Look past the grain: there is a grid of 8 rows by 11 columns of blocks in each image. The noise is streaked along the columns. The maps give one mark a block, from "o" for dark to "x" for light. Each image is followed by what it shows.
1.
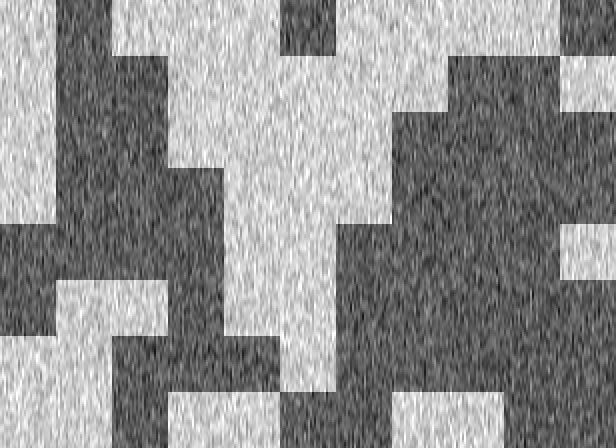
xoxxxoxxxxo
xooxxxxxoox
xooxxxxoooo
xoooxxxoooo
ooooxxoooox
oxxoxxooooo
xxoooxooooo
xxoxxooxxoo
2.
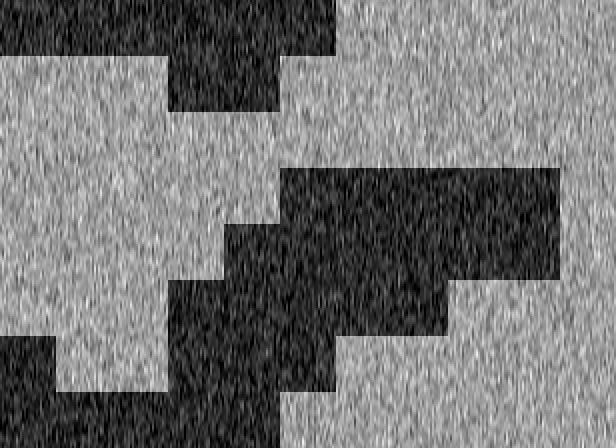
ooooooxxxxx
xxxooxxxxxx
xxxxxxxxxxx
xxxxxooooox
xxxxoooooox
xxxoooooxxx
oxxoooxxxxx
oooooxxxxxx
